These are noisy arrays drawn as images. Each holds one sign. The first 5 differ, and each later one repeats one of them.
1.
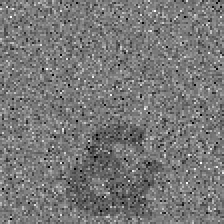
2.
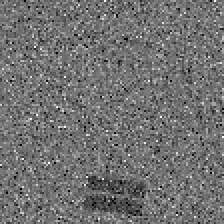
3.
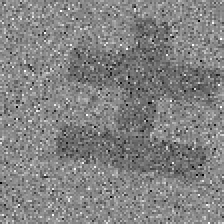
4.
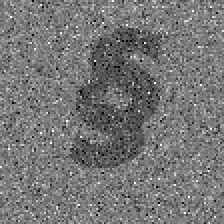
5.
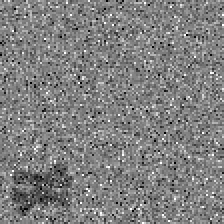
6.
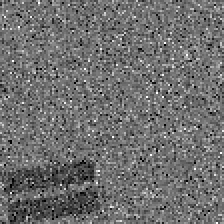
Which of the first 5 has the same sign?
2
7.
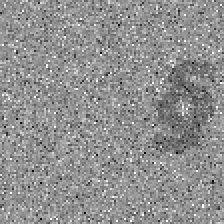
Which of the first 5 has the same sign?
4
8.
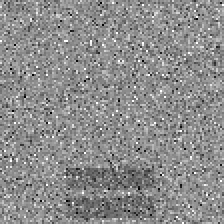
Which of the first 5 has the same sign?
2
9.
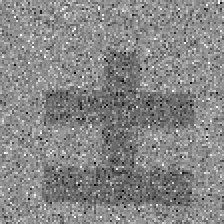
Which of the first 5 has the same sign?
3
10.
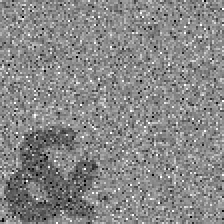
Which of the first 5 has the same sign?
1
